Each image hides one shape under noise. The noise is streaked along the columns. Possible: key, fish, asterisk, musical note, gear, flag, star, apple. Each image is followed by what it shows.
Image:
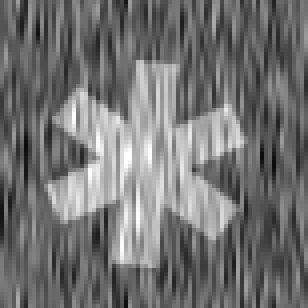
asterisk
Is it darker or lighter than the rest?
lighter
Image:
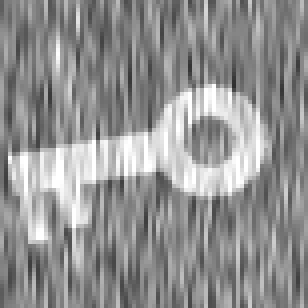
key
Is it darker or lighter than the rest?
lighter
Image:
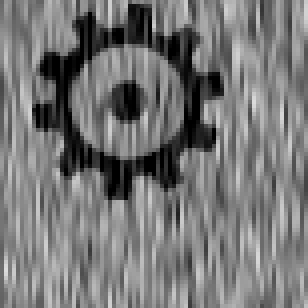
gear
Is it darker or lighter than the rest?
darker
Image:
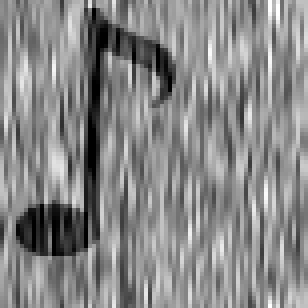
musical note
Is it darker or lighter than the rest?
darker
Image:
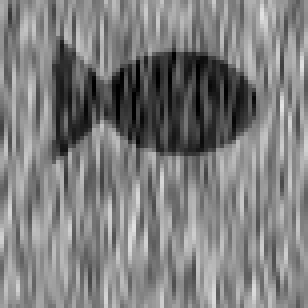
fish
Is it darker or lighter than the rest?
darker
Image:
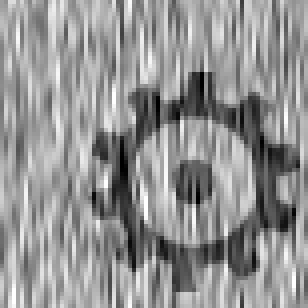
gear
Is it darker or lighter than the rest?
darker
